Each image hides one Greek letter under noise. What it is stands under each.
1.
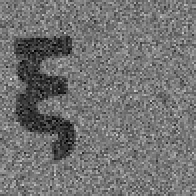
xi
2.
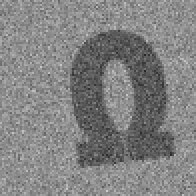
omega
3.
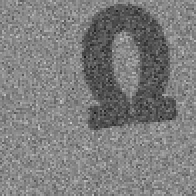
omega
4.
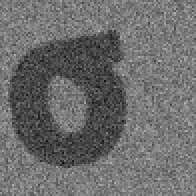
sigma
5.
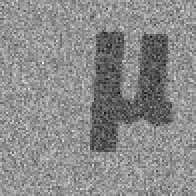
mu
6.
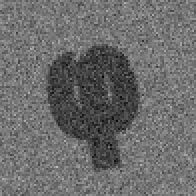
phi
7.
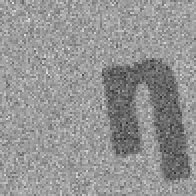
eta
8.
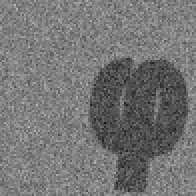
phi
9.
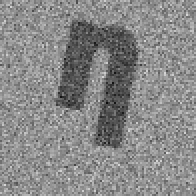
eta
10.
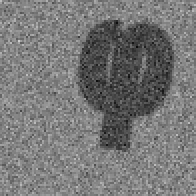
phi
